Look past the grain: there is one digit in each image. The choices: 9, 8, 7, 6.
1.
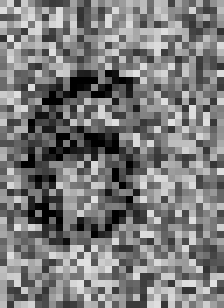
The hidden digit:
6
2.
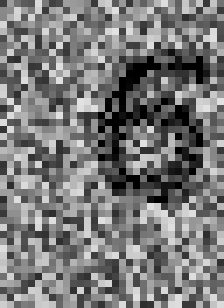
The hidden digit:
6
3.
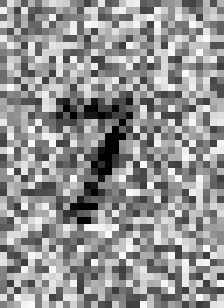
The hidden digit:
7
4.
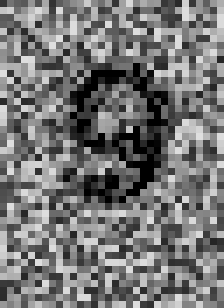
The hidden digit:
9
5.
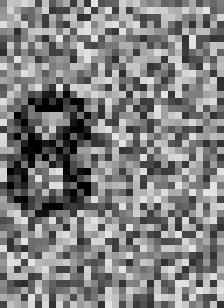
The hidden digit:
8
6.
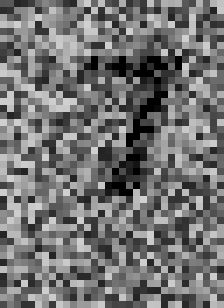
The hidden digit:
7
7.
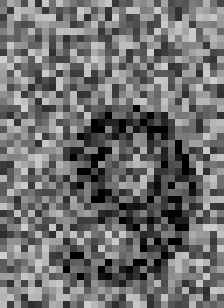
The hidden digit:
9
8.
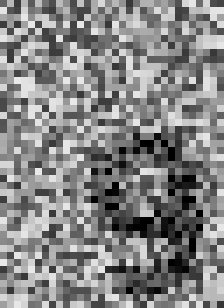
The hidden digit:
9
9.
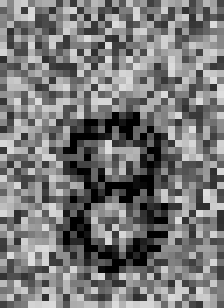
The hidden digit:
8
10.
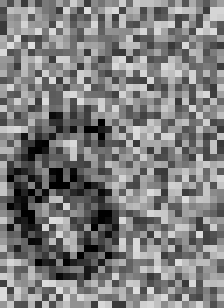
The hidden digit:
6
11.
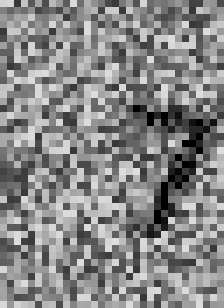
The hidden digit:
7
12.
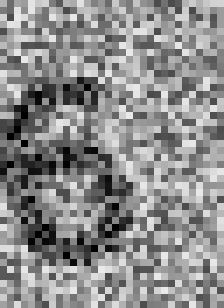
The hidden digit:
6
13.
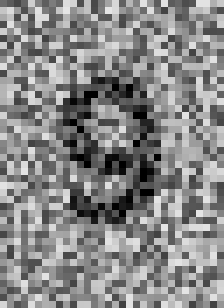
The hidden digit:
9
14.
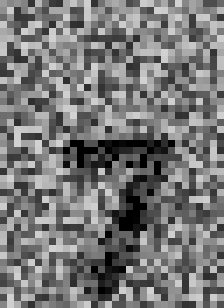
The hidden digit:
7
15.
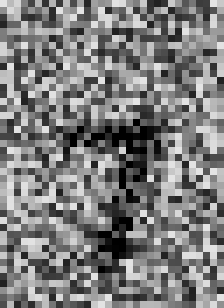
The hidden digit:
7
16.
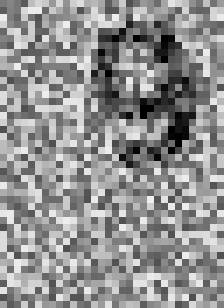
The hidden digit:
9
